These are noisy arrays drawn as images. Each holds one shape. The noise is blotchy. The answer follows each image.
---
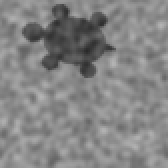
turtle
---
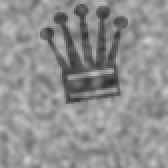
chess queen
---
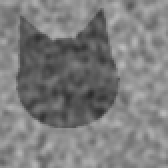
cat's head
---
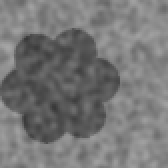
flower
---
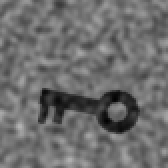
key
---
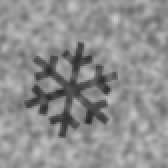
snowflake
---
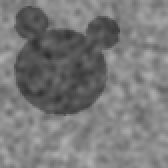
bear's head
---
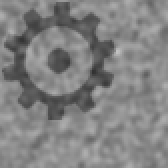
gear
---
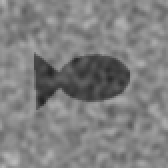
fish
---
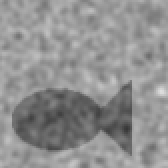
fish
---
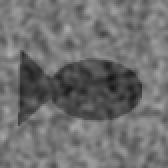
fish
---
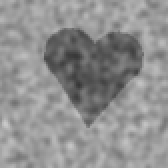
heart
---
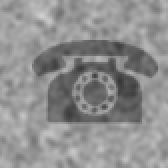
telephone
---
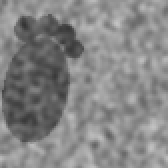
footprint
